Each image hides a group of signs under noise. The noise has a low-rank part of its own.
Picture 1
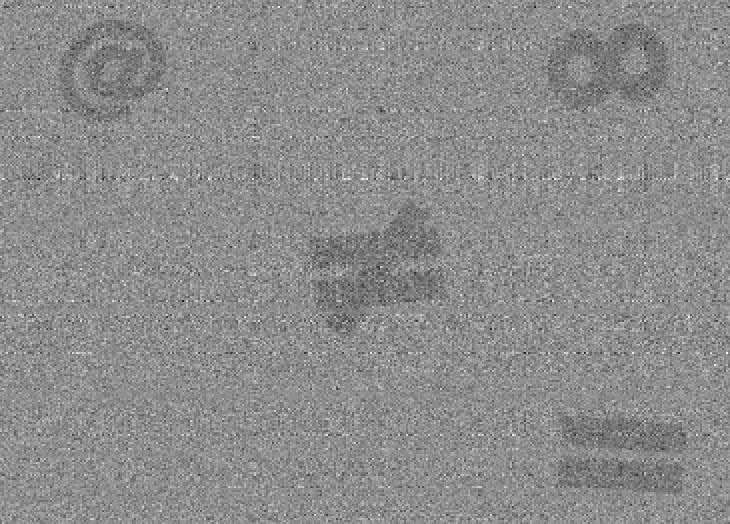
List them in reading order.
top left: at sign; top right: infinity sign; centre: not-equal sign; bottom right: equals sign
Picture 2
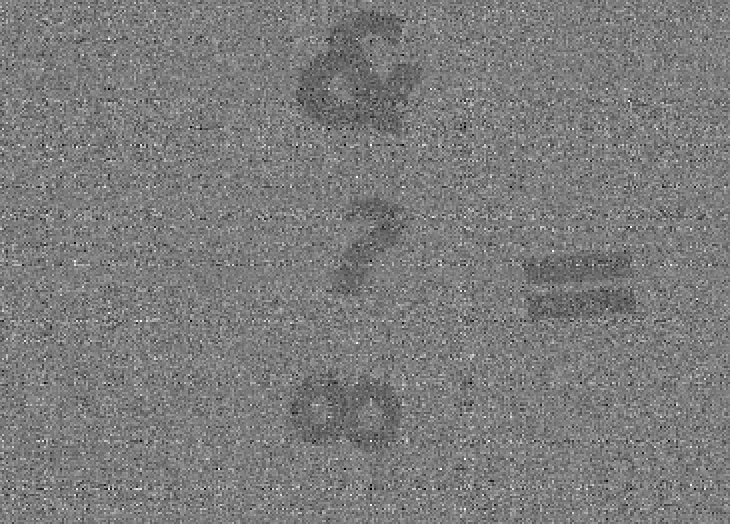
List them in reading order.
top middle: ampersand; centre: question mark; middle right: equals sign; bottom middle: infinity sign
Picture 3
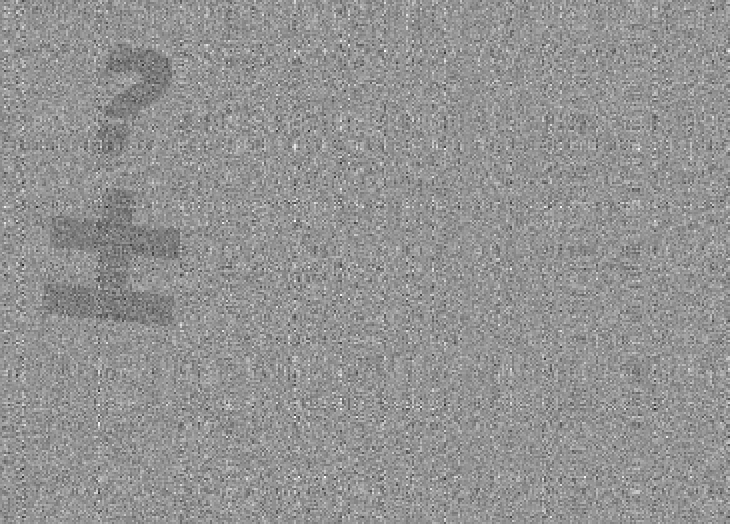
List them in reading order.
top left: question mark; middle left: plus-minus sign
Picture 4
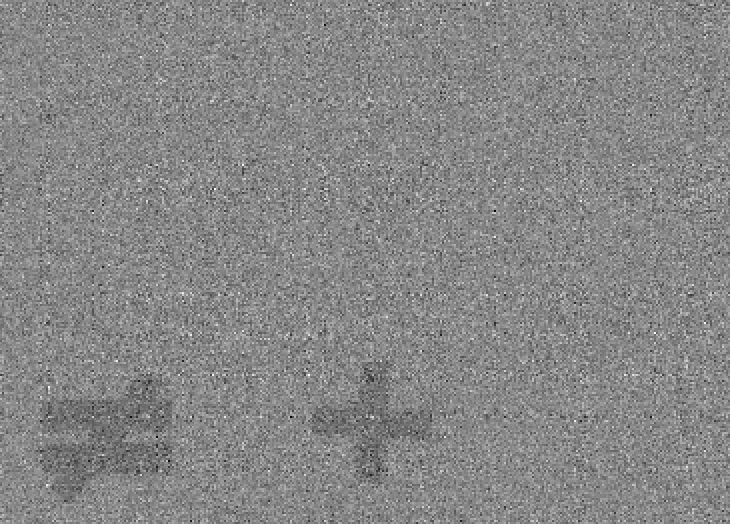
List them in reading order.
bottom left: not-equal sign; bottom middle: plus sign
